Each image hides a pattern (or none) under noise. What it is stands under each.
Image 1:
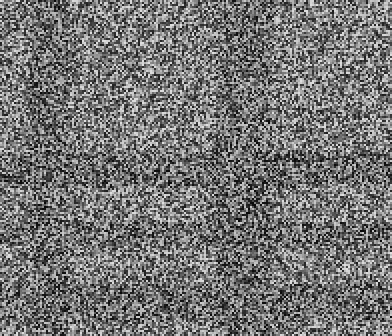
bands of rows crossing bands of columns
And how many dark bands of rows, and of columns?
3 and 2
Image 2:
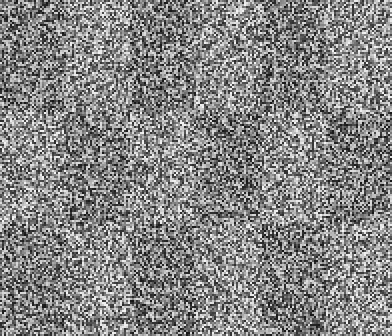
a checkerboard
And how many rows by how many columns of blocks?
3 by 6
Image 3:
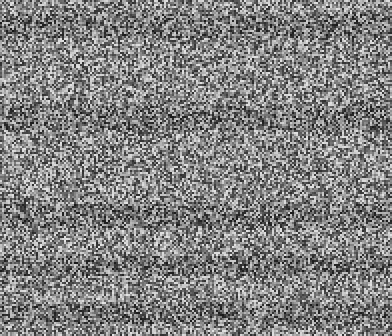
bands of rows
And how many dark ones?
5
